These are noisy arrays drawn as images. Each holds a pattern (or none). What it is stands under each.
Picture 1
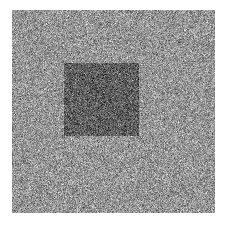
one block
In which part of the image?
centre
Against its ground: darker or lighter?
darker
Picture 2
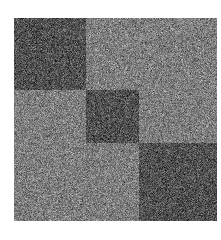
blocks along the diagonal
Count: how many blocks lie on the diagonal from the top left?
3
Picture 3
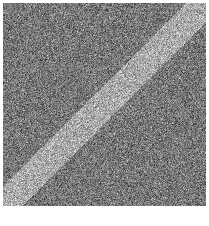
a diagonal band
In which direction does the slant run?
bottom left to top right
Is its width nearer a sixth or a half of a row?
a sixth
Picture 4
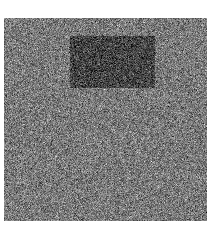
one block
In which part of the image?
top middle
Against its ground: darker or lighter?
darker
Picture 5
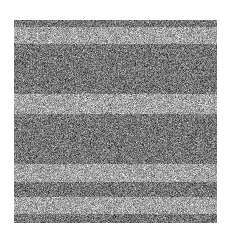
bands of rows
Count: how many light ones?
4
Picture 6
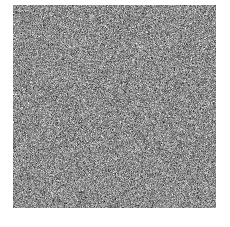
only noise
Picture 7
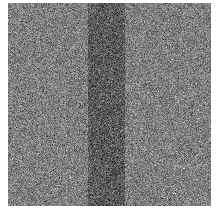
one band of columns
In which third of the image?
middle
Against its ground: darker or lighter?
darker
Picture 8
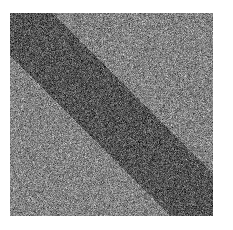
a diagonal band
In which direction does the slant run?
top left to bottom right
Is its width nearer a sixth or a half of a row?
a half
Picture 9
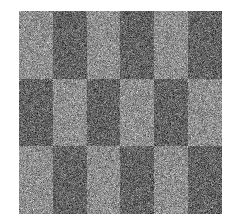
a checkerboard
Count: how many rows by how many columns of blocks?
3 by 6
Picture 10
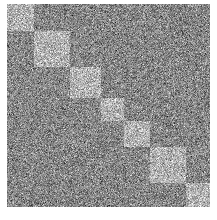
blocks along the diagonal
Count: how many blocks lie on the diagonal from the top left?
7
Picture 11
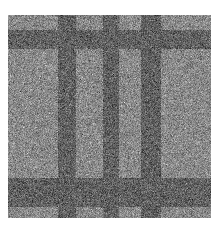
bands of rows crossing bands of columns
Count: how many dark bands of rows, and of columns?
2 and 3
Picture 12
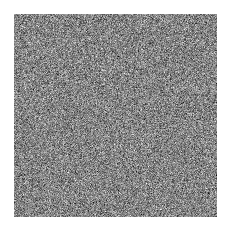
only noise
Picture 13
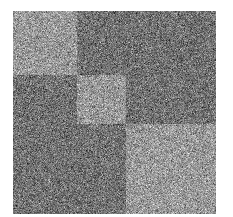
blocks along the diagonal
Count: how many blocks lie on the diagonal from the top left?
3
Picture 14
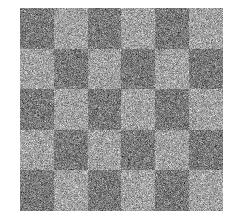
a checkerboard
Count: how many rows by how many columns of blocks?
5 by 6
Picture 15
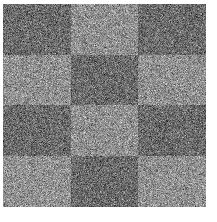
a checkerboard
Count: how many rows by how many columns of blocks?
4 by 3
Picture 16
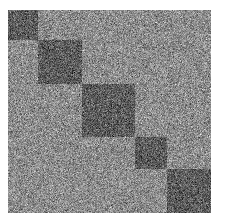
blocks along the diagonal
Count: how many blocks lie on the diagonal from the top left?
5
